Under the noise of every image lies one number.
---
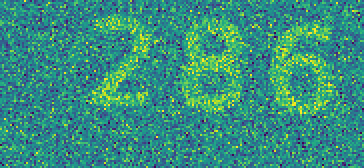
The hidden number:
286
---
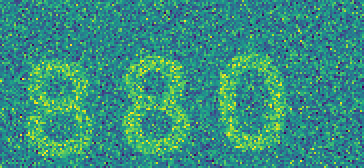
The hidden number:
880
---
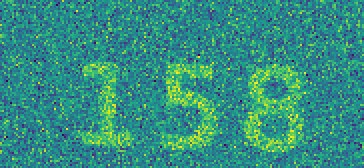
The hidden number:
158
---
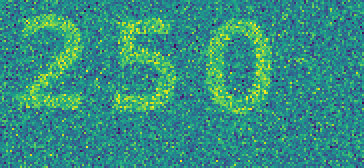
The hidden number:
250
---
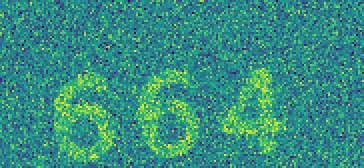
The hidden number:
664
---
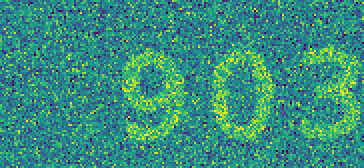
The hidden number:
903
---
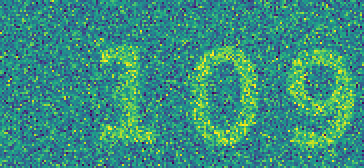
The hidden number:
109
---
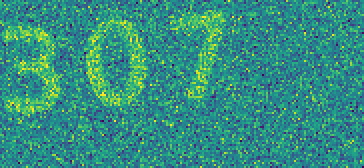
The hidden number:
307
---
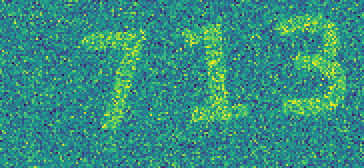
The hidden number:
713
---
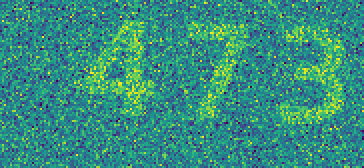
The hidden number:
473
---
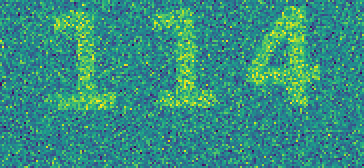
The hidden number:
114
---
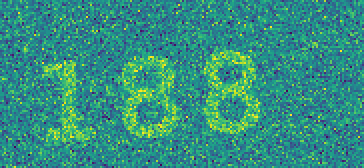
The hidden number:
188
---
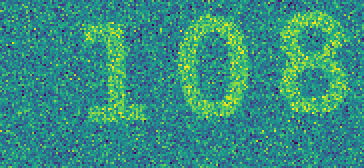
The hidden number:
108
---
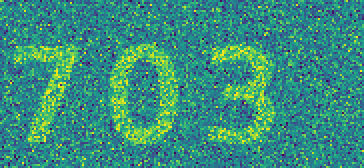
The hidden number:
703
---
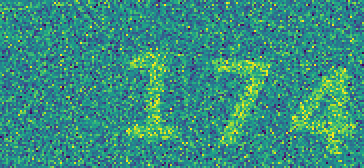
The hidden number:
174
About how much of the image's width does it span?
two thirds
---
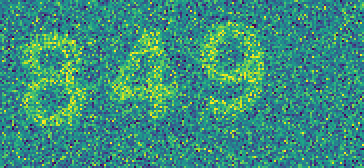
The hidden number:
849
